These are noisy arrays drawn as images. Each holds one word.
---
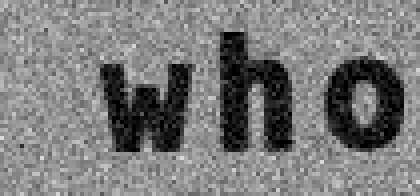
who
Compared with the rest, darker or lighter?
darker
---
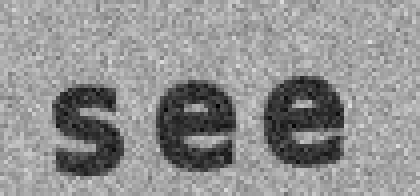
see
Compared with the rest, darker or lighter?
darker
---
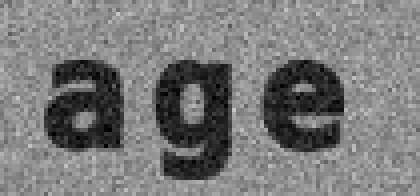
age
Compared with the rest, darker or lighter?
darker
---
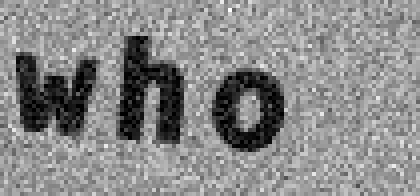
who
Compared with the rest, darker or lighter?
darker
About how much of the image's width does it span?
two thirds
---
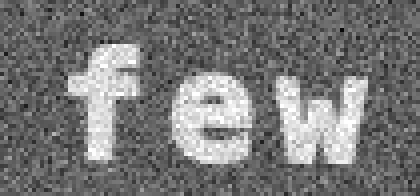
few
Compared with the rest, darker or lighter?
lighter
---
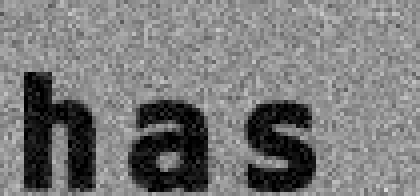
has
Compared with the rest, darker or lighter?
darker
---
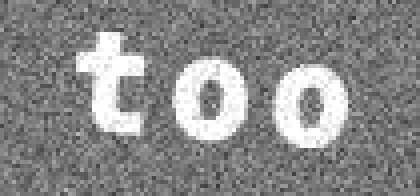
too
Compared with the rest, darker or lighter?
lighter
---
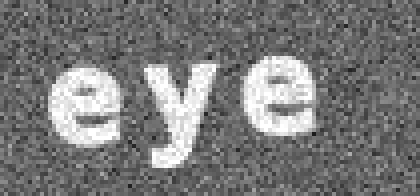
eye
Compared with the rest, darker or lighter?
lighter
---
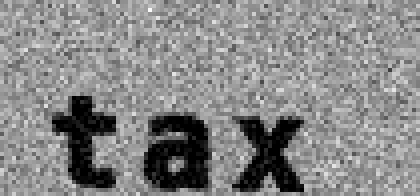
tax
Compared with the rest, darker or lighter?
darker
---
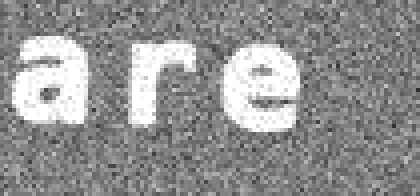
are
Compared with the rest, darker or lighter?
lighter
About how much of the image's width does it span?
two thirds
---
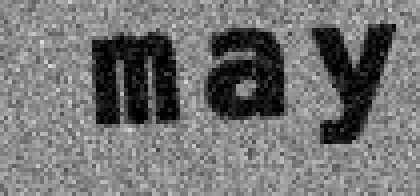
may
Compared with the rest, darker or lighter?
darker
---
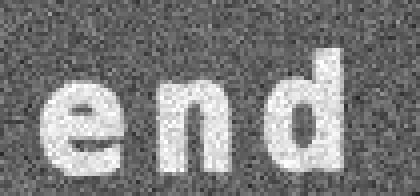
end
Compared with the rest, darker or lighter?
lighter
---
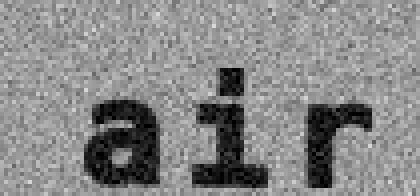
air
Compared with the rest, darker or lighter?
darker
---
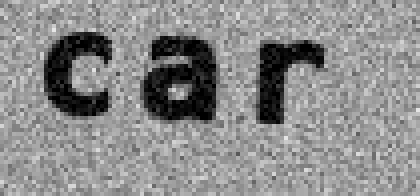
car
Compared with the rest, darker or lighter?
darker
